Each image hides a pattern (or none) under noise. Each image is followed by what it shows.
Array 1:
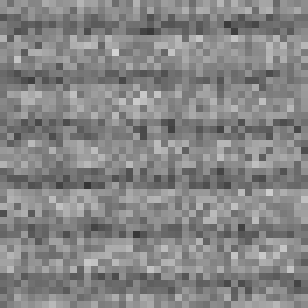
horizontal stripes
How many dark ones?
6
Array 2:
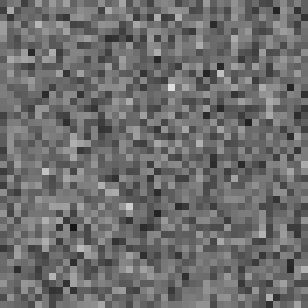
only noise
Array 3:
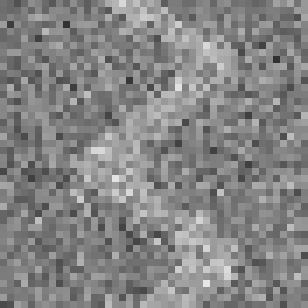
a wavy band
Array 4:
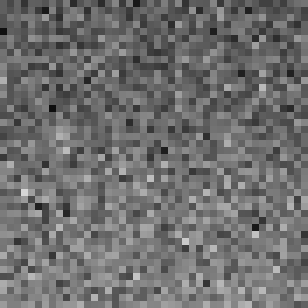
a smooth slope
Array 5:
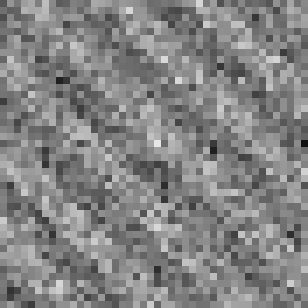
diagonal stripes
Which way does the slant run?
top left to bottom right
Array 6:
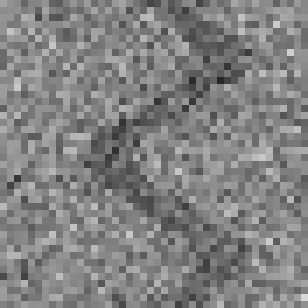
a wavy band
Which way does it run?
top to bottom
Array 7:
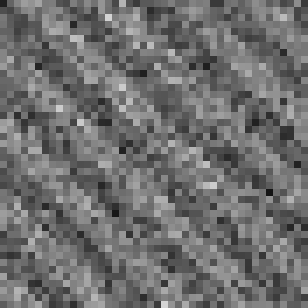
diagonal stripes
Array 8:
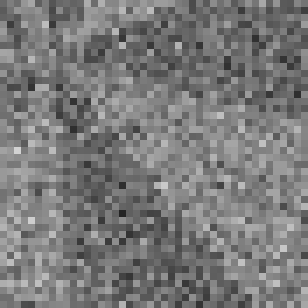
spokes from one point
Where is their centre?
top left
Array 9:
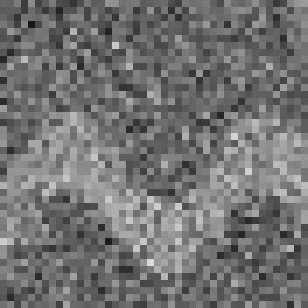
a wavy band
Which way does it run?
left to right
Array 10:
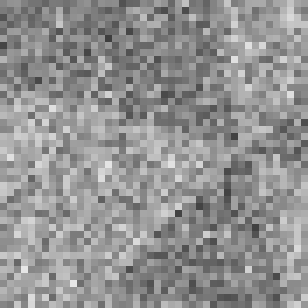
spokes from one point
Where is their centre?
middle right
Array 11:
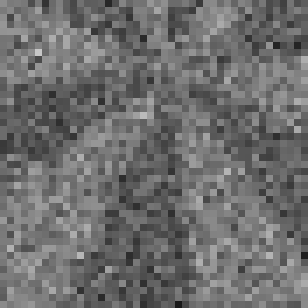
spokes from one point
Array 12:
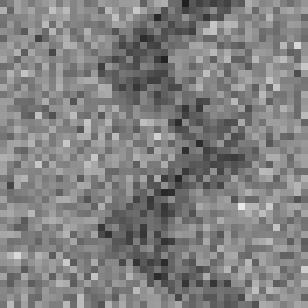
a wavy band
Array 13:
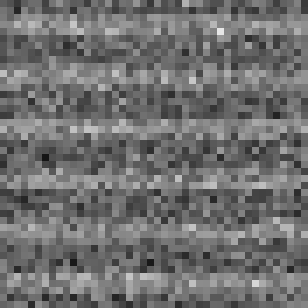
horizontal stripes
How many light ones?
6
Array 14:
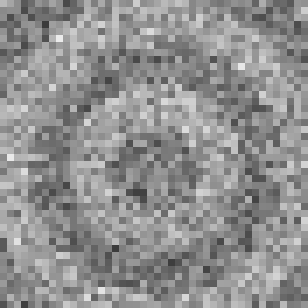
rings round one point
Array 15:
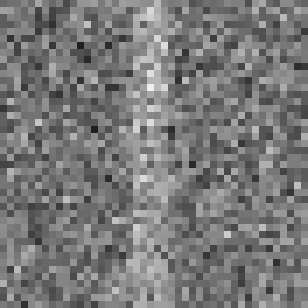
one vertical stripe
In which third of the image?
middle
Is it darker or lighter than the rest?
lighter
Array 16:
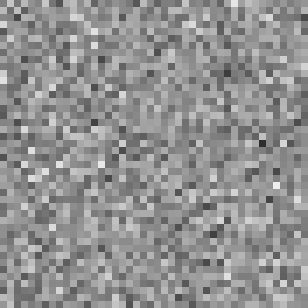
only noise
